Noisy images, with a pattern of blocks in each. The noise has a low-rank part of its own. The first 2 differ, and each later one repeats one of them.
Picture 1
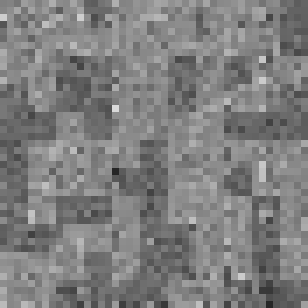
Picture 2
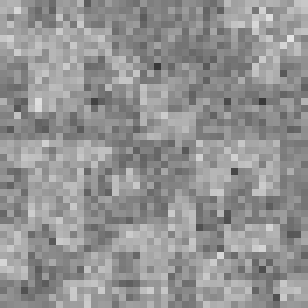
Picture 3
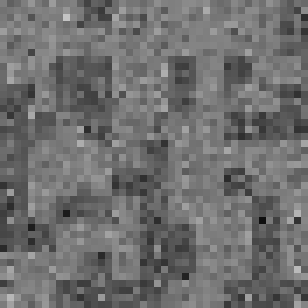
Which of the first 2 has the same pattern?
1
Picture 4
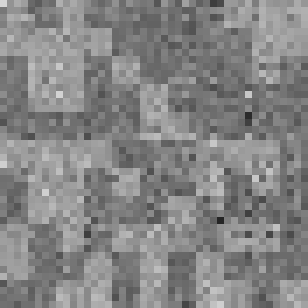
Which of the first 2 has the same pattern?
2
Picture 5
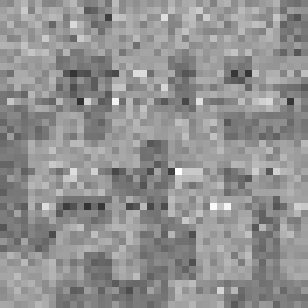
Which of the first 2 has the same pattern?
1
